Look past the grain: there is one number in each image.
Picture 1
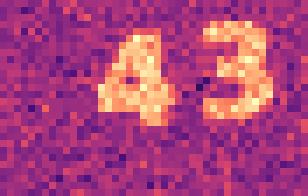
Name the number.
43
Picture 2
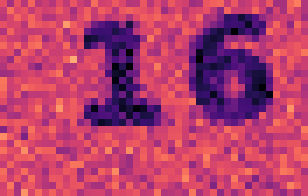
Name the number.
16
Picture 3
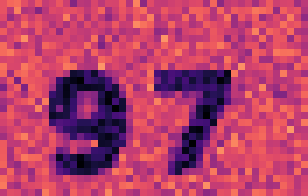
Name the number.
97
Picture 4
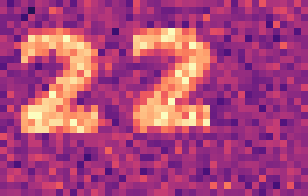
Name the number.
22
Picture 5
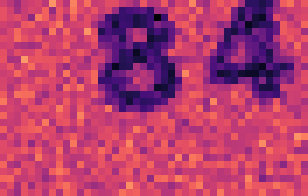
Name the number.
84
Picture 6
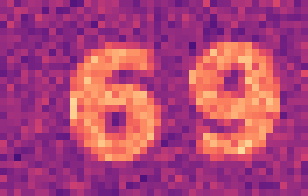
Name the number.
69
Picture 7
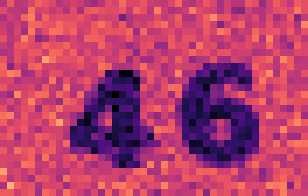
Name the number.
46
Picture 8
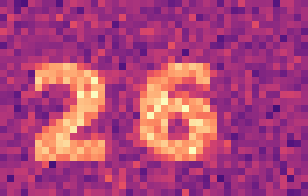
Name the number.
26
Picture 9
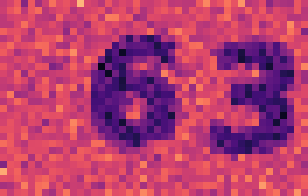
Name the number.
63
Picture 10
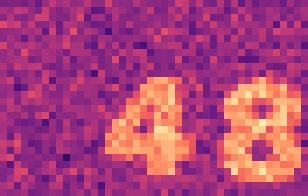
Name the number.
48
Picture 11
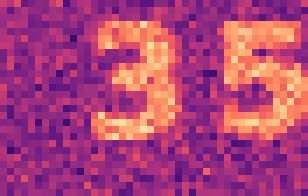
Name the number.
35
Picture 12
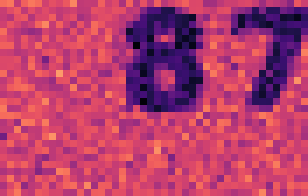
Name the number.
87
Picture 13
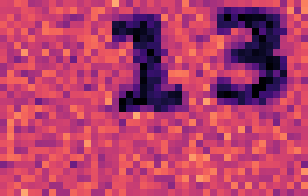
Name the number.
13
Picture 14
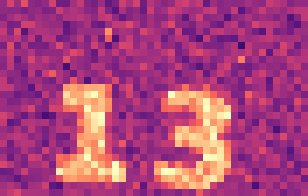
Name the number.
13
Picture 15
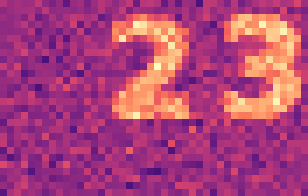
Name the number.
23
